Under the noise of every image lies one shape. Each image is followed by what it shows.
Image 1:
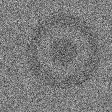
bullseye
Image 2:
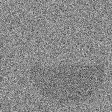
half disc
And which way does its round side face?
down
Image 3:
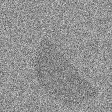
half disc
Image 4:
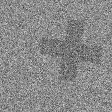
cross
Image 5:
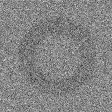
ring
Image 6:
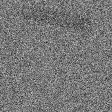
bar
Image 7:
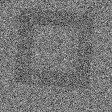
square frame
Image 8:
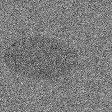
ellipse
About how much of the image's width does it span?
two thirds
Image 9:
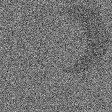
crescent
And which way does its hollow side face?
left
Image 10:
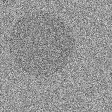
disc
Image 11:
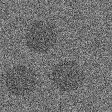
three dots
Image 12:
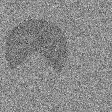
disc with a wedge cut out
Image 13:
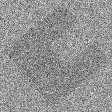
square with a notch
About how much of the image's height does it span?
nearly all
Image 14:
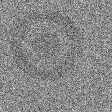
bullseye
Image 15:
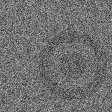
bullseye
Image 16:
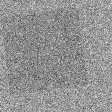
square
